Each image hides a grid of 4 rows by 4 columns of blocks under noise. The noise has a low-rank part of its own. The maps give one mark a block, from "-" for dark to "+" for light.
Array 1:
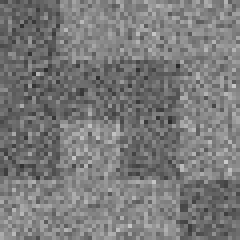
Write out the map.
- + + +
- - - +
- + - +
+ + + -
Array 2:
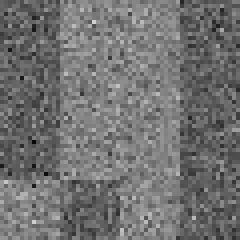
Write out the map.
- + + -
- + + -
- + + -
+ - + -
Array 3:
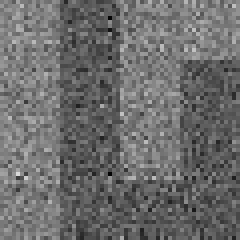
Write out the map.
+ - + +
+ - + -
+ - + -
+ - - -
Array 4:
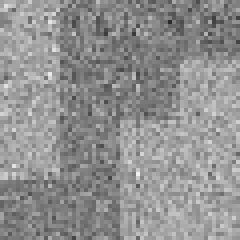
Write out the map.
+ - - -
+ - - +
+ - + +
- - + +
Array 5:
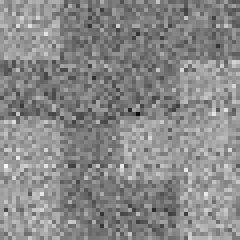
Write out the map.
+ - - -
- - - +
+ - + +
+ - - +
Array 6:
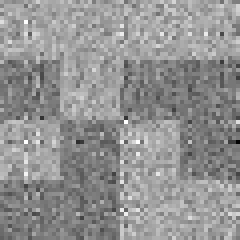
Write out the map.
+ + + +
- + - -
+ - + -
- - + +
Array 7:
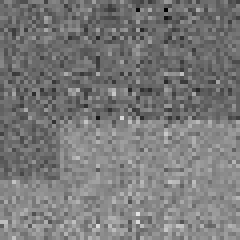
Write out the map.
- - - -
- - - -
- + + +
+ + + +
